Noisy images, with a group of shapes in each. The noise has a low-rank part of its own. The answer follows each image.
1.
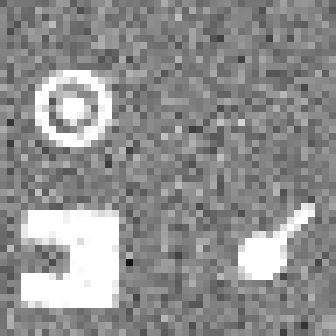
top left: bullseye; bottom left: square with a notch; bottom right: lollipop
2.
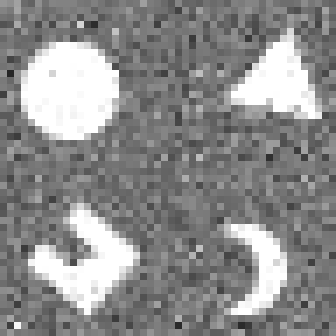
top left: disc; top right: triangle; bottom left: square with a notch; bottom right: crescent
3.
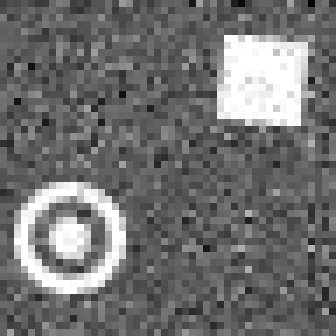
top right: square; bottom left: bullseye
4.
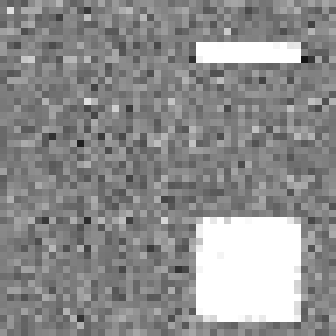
top right: bar; bottom right: square
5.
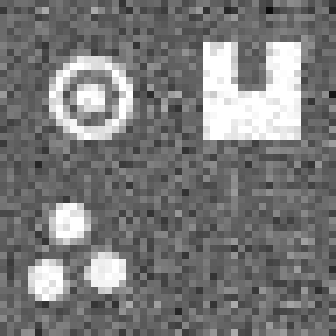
top left: bullseye; top right: square with a notch; bottom left: three dots
